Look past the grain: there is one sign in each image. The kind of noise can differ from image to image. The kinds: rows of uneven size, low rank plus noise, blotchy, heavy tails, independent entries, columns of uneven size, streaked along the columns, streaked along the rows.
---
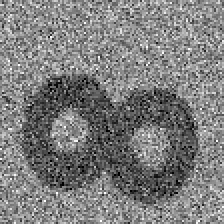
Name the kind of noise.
independent entries
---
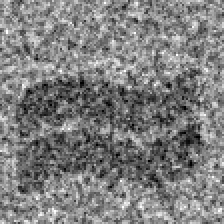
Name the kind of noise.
blotchy
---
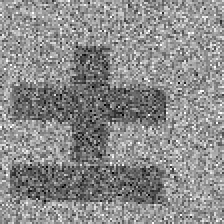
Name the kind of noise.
independent entries
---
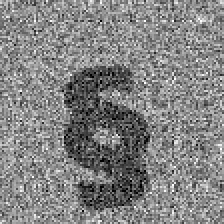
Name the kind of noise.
low rank plus noise
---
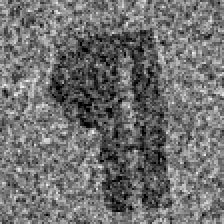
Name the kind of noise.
blotchy
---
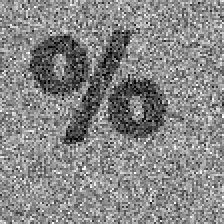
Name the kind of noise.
independent entries
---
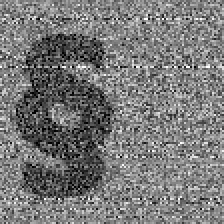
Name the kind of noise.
rows of uneven size
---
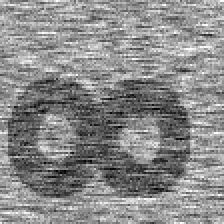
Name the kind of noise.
streaked along the rows
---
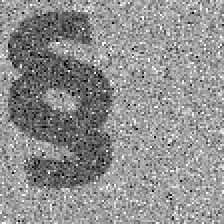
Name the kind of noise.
heavy tails
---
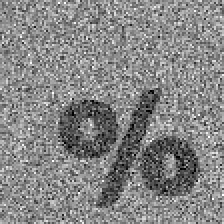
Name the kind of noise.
independent entries
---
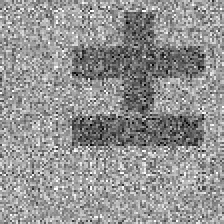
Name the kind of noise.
low rank plus noise
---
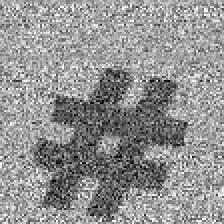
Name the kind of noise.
rows of uneven size
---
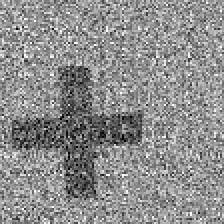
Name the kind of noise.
low rank plus noise
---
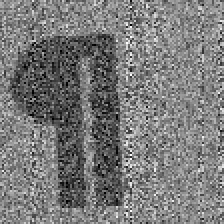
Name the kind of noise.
columns of uneven size
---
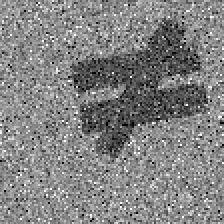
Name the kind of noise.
heavy tails
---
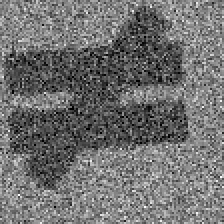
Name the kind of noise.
independent entries
